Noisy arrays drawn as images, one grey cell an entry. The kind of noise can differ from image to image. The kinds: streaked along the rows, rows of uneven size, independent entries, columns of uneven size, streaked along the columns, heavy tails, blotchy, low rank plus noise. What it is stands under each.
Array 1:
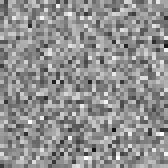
independent entries
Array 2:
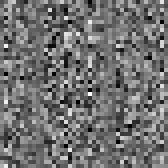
columns of uneven size
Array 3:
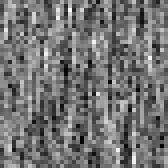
streaked along the columns
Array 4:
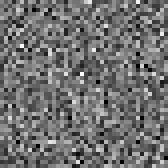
low rank plus noise
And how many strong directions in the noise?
one
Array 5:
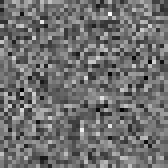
low rank plus noise
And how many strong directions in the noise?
five to eight
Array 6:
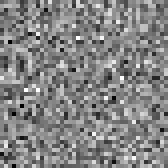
low rank plus noise
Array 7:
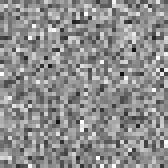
low rank plus noise
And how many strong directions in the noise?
one
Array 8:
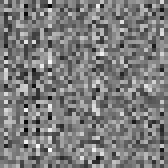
columns of uneven size
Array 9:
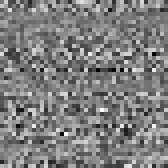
rows of uneven size
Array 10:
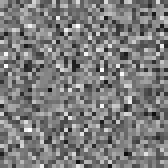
low rank plus noise
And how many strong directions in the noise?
five to eight
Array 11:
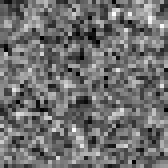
blotchy
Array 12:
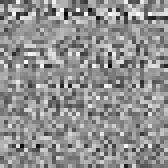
rows of uneven size
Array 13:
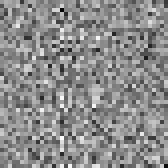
low rank plus noise
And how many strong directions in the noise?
one
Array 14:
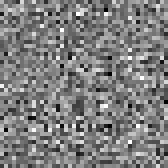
low rank plus noise
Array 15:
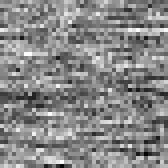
streaked along the rows
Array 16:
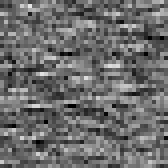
streaked along the rows
